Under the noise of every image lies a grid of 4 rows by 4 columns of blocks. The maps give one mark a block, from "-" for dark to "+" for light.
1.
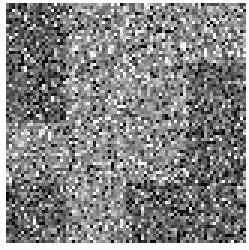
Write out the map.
-+++
-++-
+++-
-+--
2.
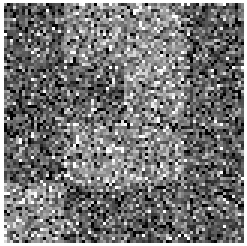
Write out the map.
-++-
--+-
-++-
+---
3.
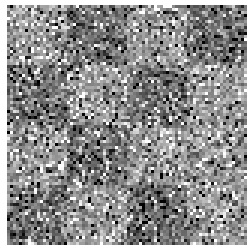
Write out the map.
+-+-
-+-+
+-++
-+-+
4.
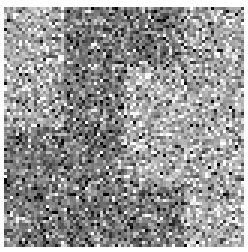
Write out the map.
+--+
+-++
--++
---+
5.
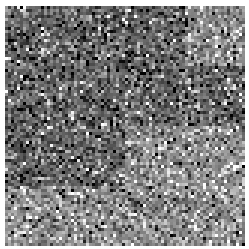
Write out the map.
---+
----
--++
++++
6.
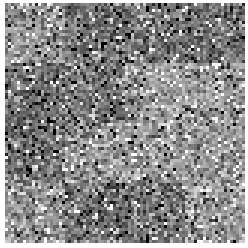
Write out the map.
+---
--++
-+++
+--+
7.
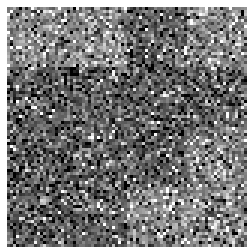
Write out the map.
++-+
----
---+
--++
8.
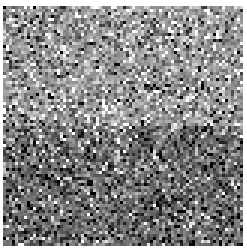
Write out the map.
++++
++++
----
----
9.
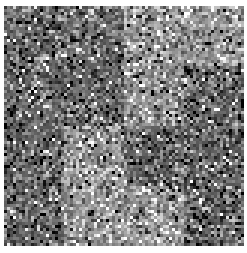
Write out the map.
--++
--+-
-+--
-++-
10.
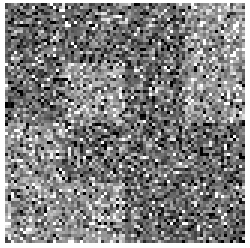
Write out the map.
---+
-+-+
+---
++--
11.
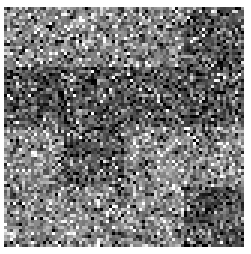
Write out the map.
+++-
----
+-++
+++-
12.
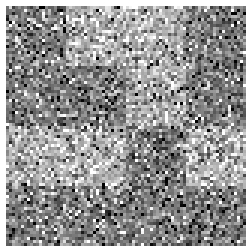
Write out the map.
-++-
--+-
++-+
----
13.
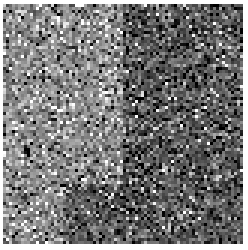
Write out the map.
++--
++--
++--
+---
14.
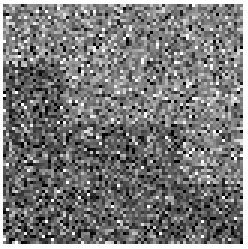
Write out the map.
++++
-+++
---+
----
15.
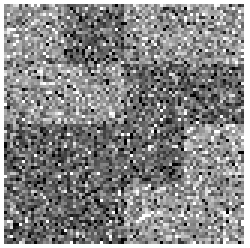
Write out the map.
+-++
++--
---+
--++
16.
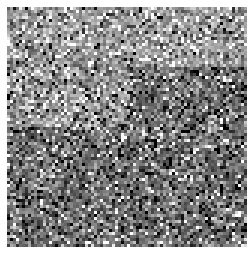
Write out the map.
++++
++--
----
----
